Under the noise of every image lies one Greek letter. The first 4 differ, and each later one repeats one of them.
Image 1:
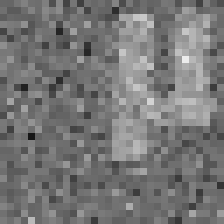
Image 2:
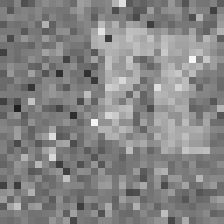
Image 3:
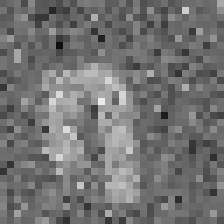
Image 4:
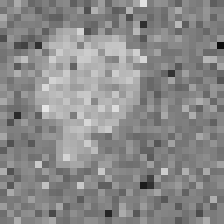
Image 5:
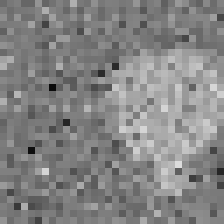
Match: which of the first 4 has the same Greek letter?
4
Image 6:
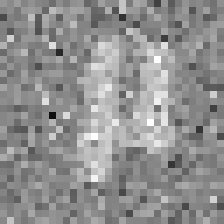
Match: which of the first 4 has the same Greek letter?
1
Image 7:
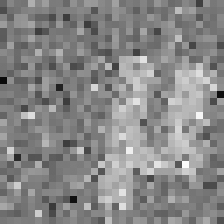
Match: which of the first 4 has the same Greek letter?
1
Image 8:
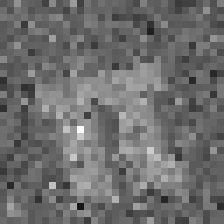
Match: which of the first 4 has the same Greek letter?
2
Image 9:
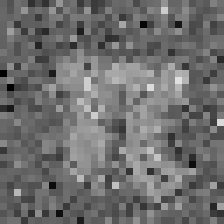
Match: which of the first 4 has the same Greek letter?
2
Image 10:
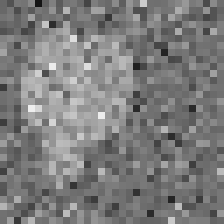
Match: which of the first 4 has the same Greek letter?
4
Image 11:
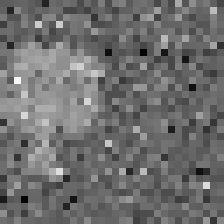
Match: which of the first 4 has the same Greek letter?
4
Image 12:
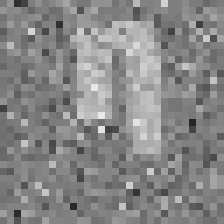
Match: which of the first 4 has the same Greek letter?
3
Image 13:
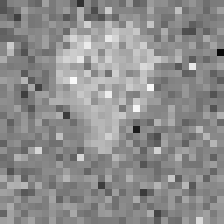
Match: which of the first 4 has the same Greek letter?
4
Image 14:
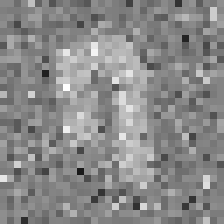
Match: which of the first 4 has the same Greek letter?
3
